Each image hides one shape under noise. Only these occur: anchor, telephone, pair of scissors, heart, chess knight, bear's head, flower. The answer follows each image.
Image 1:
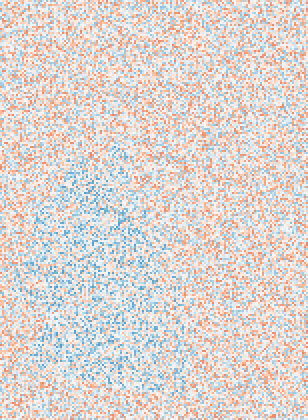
blue chess knight
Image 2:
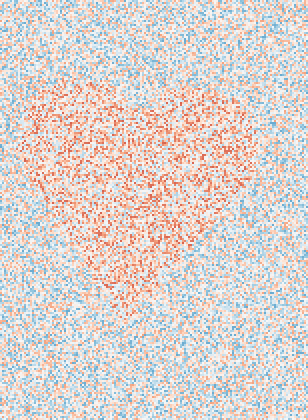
red heart
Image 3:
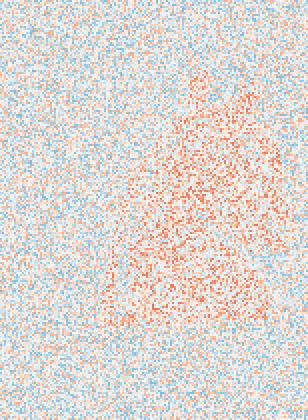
red chess knight
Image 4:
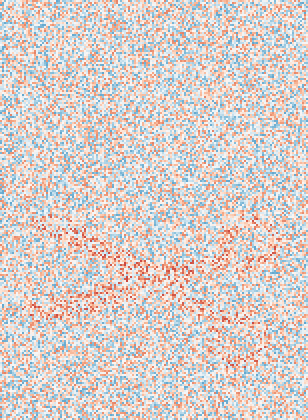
red pair of scissors
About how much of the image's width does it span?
nearly all
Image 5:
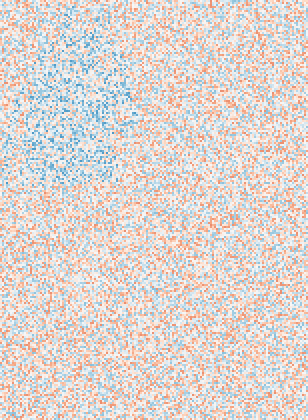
blue chess knight, top left
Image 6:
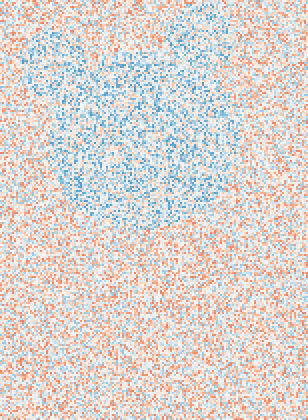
blue bear's head
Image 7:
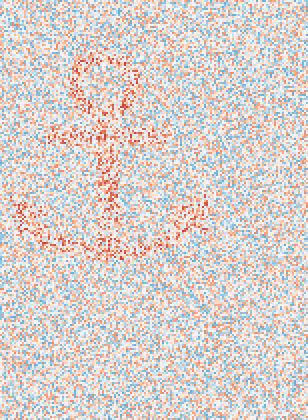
red anchor
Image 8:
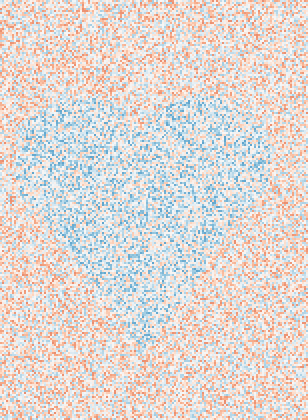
blue heart
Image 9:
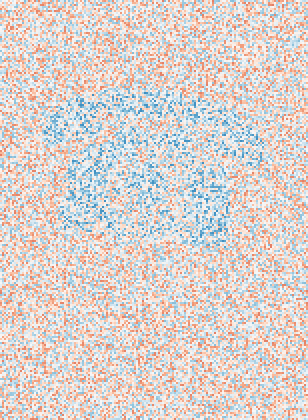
blue telephone
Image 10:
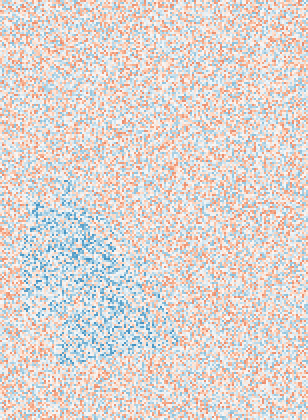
blue chess knight
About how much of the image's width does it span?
half
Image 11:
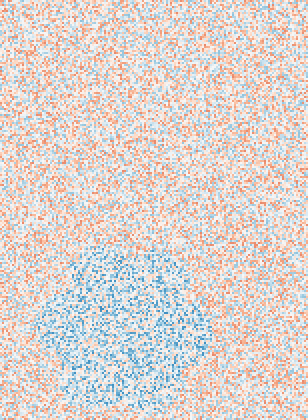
blue flower
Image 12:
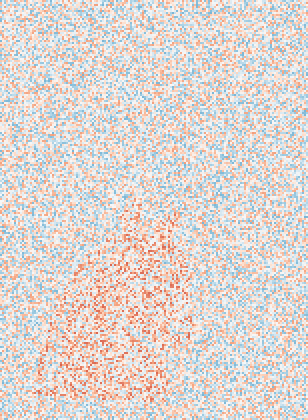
red chess knight
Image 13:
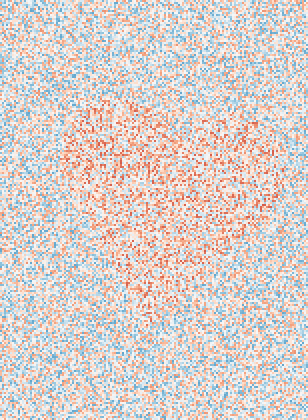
red heart
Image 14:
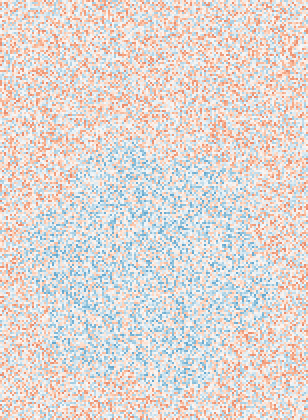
blue flower
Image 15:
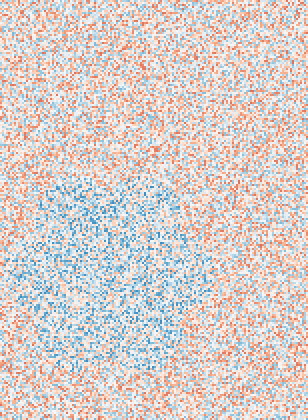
blue flower
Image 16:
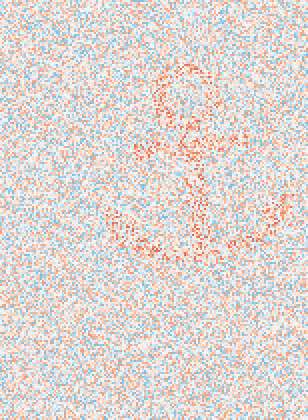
red anchor
